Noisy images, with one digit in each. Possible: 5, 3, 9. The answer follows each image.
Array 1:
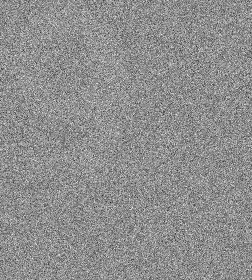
9
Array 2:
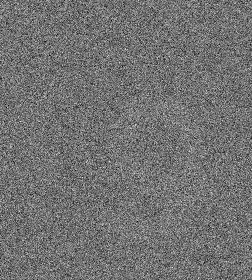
9
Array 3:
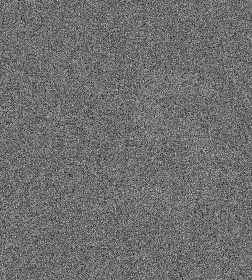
5
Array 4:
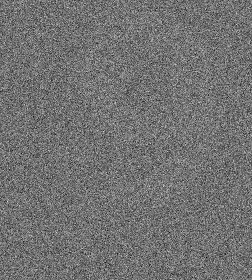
9
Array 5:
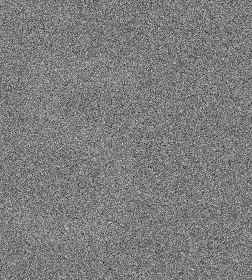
5
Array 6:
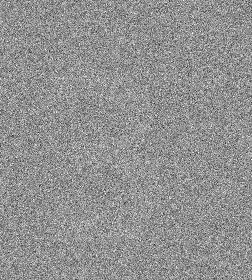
3
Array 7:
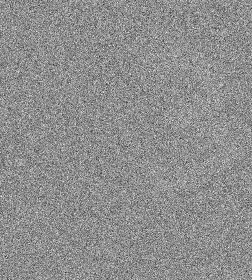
3
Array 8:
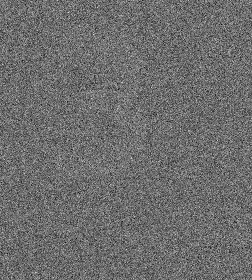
3
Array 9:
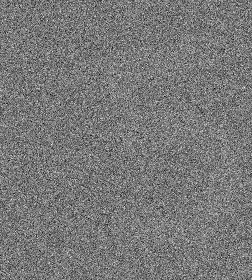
5
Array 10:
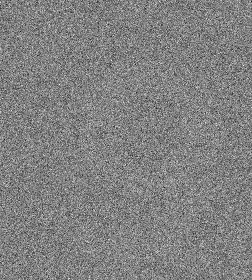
9
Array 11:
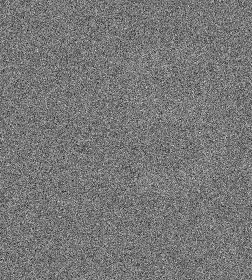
5
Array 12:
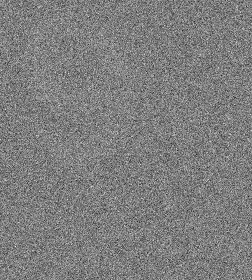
9
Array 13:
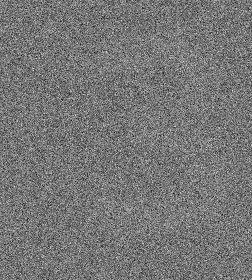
3
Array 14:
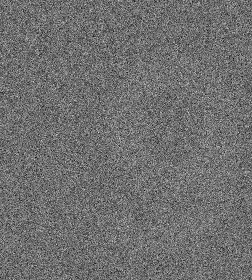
9
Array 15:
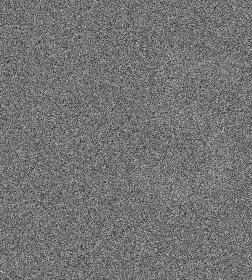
5
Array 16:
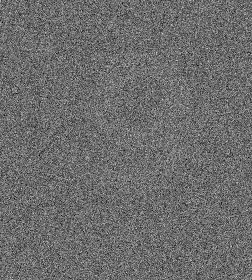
9
